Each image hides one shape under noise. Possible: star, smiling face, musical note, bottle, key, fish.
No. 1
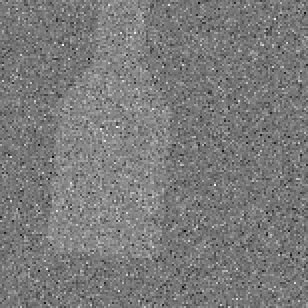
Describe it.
light bottle
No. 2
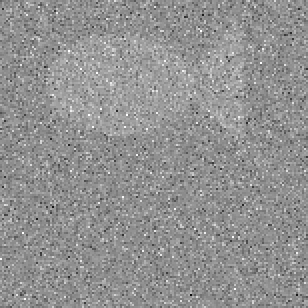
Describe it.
light fish
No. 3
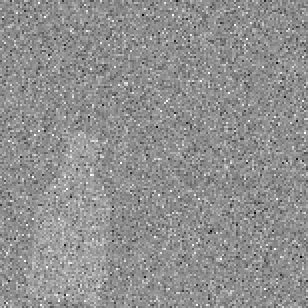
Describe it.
light bottle
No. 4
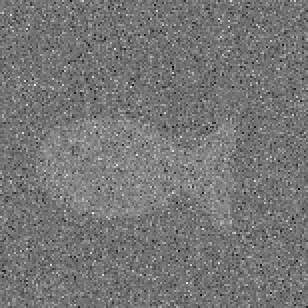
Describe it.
light fish
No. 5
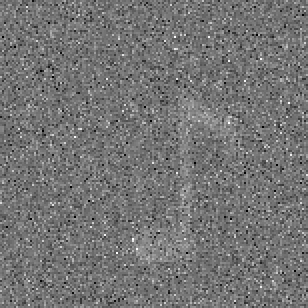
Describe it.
light musical note
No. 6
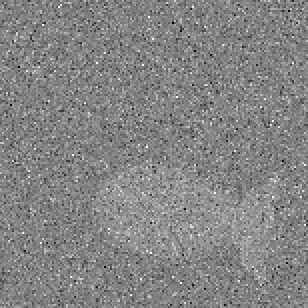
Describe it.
light fish
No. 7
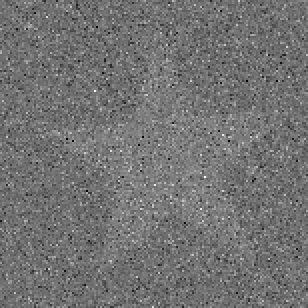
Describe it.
light star
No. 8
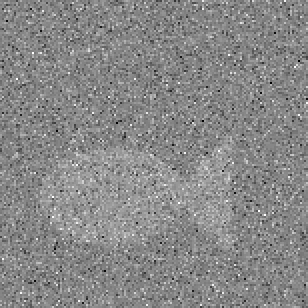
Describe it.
light fish
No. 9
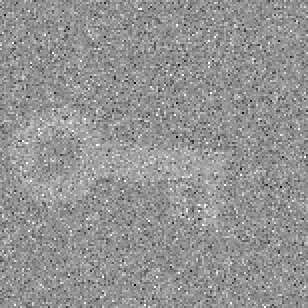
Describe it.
light key
